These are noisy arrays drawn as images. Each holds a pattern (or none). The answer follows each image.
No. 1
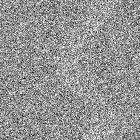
a wavy band
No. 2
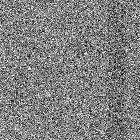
one vertical stripe
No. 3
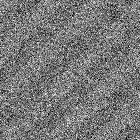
diagonal stripes
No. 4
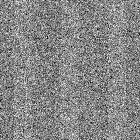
vertical stripes
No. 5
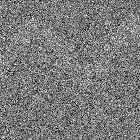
a wavy band
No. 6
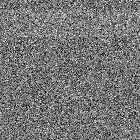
one horizontal stripe
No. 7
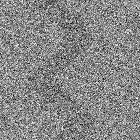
a wavy band
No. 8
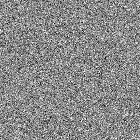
only noise
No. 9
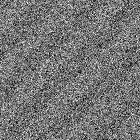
diagonal stripes
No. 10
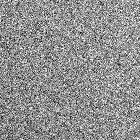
a smooth slope
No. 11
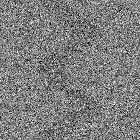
a wavy band
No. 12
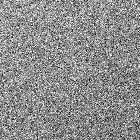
a smooth slope
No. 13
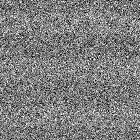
horizontal stripes
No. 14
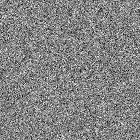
only noise
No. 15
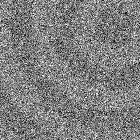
rings round one point
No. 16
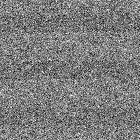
horizontal stripes
